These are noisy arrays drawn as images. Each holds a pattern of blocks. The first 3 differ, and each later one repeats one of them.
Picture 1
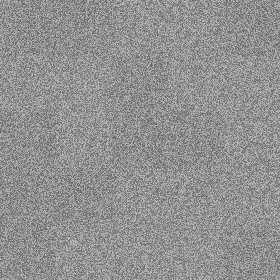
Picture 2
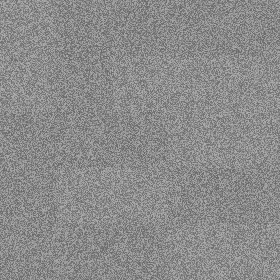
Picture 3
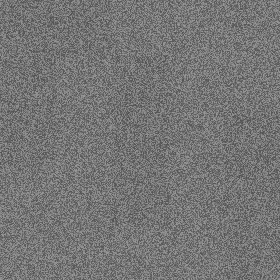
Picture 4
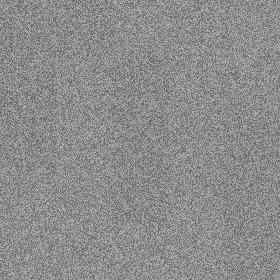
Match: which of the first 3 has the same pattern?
3
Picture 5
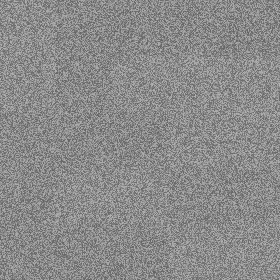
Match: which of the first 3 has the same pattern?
2
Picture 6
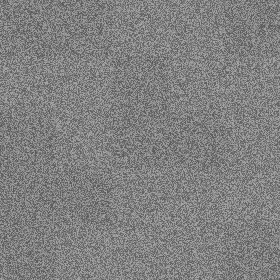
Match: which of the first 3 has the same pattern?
1
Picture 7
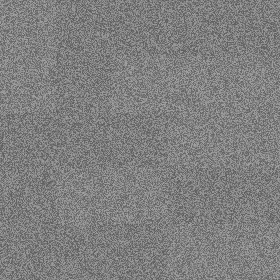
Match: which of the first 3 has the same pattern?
2
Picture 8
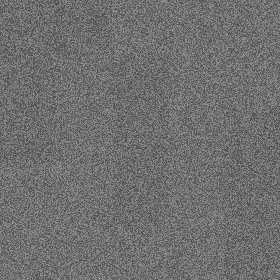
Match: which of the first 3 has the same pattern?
3
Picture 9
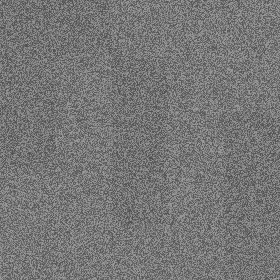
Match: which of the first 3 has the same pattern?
3
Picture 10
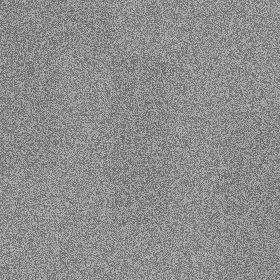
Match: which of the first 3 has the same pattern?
3
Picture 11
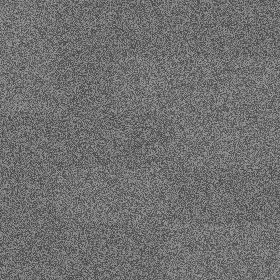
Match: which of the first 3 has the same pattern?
2
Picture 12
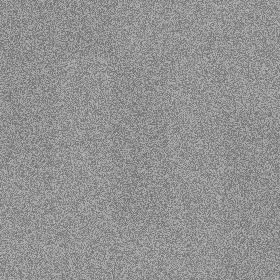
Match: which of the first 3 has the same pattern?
3
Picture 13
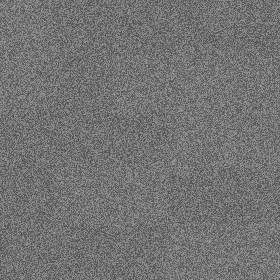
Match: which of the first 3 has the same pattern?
2
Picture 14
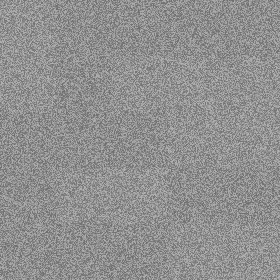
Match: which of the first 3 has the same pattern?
2
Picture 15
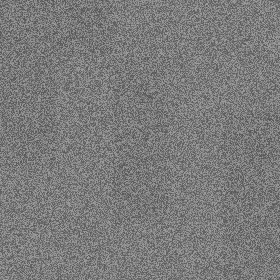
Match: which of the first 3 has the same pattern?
3
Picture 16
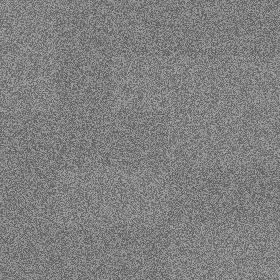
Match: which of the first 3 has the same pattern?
2
